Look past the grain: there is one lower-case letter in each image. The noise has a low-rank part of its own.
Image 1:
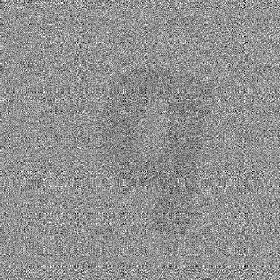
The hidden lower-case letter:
q
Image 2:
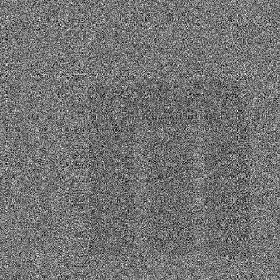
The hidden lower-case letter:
m
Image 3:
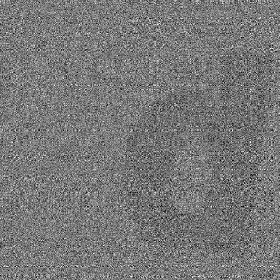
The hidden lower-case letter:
d
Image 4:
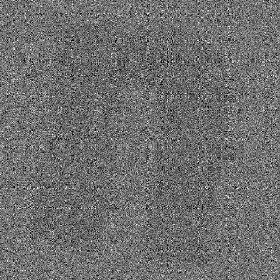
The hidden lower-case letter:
n
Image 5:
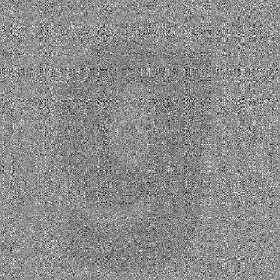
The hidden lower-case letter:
g
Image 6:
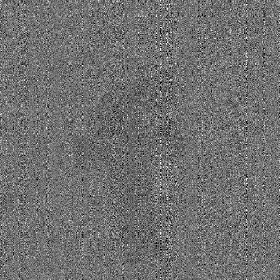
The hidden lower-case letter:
f
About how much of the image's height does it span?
two thirds
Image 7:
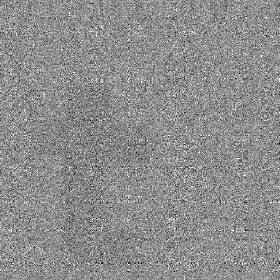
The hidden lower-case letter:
t
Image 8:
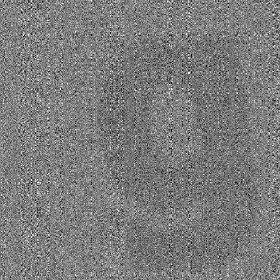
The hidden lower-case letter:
g
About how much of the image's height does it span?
nearly all
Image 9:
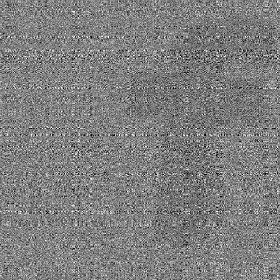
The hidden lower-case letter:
f
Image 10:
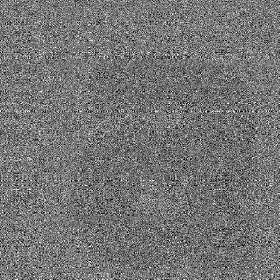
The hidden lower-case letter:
a
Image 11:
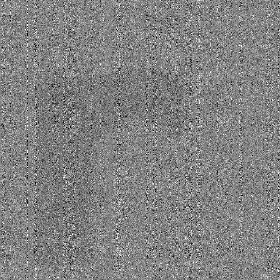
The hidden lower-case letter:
r
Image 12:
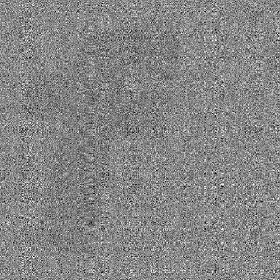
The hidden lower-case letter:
f
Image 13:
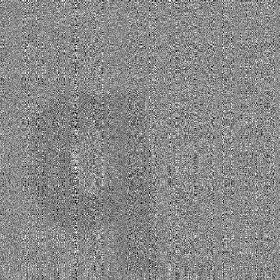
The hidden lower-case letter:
q
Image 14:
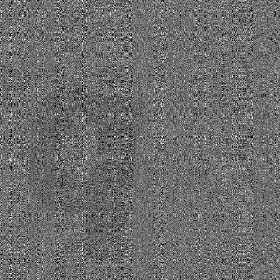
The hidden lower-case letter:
q
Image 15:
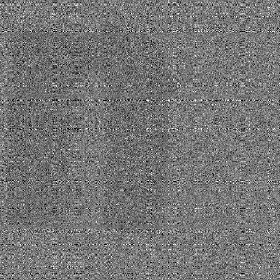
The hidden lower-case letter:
n
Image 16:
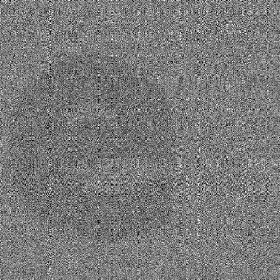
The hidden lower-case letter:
e
